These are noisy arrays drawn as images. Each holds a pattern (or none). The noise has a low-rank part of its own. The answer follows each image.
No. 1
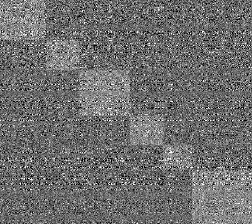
blocks along the diagonal
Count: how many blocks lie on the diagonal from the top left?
6
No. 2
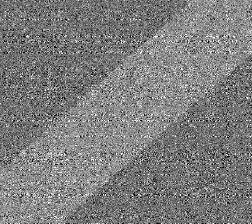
a diagonal band
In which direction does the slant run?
bottom left to top right
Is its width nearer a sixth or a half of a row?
a half
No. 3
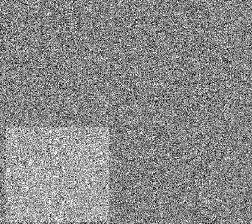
one block
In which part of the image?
bottom left
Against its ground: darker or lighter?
lighter
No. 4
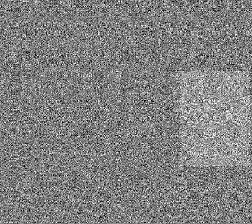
one block
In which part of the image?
middle right
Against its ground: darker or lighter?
lighter
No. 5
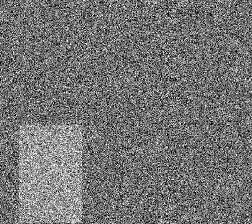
one block
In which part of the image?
bottom left
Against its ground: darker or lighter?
lighter
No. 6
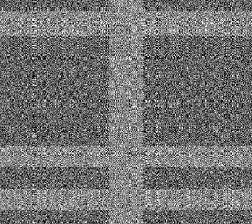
bands of rows crossing bands of columns
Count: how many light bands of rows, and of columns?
3 and 1
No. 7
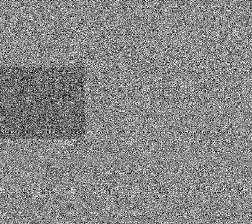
one block
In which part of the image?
middle left
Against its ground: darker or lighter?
darker
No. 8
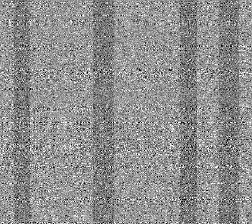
bands of columns
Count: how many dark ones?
4
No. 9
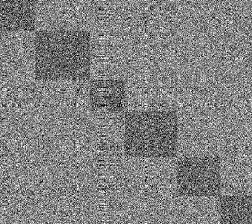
blocks along the diagonal
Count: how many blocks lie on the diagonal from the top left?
6
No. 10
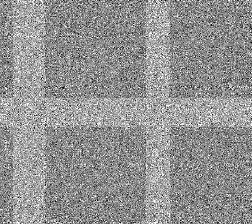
bands of rows crossing bands of columns
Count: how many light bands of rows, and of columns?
1 and 2
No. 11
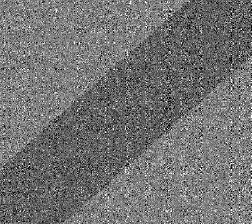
a diagonal band
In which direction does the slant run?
bottom left to top right
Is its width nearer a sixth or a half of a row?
a half
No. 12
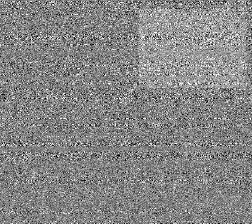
one block
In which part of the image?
top right
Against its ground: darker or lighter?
lighter
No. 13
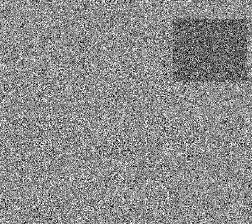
one block
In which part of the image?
top right
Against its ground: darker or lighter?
darker
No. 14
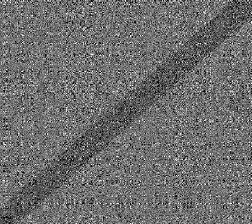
a diagonal band
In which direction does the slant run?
bottom left to top right
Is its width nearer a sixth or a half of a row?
a sixth
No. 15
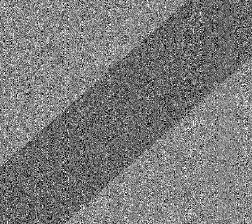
a diagonal band
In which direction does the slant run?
bottom left to top right
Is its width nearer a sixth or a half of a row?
a half
